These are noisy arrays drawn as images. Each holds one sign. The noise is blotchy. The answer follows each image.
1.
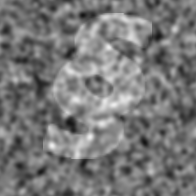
section sign
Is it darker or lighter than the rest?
lighter
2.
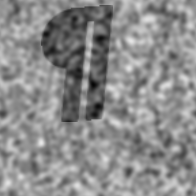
pilcrow
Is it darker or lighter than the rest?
darker
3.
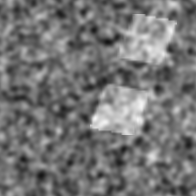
colon
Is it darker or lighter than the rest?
lighter
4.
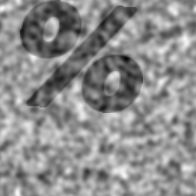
percent sign
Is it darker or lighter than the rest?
darker
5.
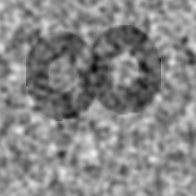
infinity sign
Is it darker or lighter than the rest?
darker
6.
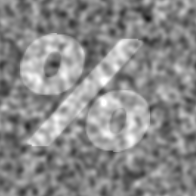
percent sign
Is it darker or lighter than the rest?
lighter
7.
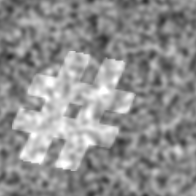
hash sign
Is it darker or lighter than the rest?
lighter
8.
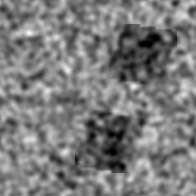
colon
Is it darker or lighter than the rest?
darker
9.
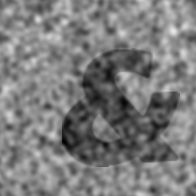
ampersand
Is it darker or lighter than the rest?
darker
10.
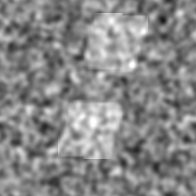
colon
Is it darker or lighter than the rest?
lighter
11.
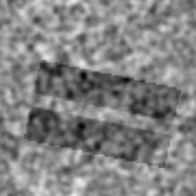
equals sign
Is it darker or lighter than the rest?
darker
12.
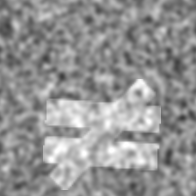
not-equal sign
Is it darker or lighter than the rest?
lighter
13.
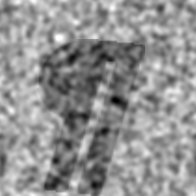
pilcrow
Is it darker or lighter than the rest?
darker
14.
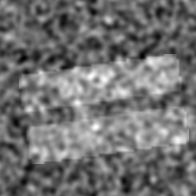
equals sign
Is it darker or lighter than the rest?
lighter
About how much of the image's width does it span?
nearly all
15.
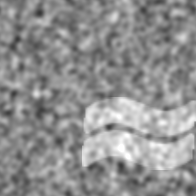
approximately sign
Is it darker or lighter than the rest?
lighter
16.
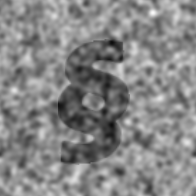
section sign
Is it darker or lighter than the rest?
darker
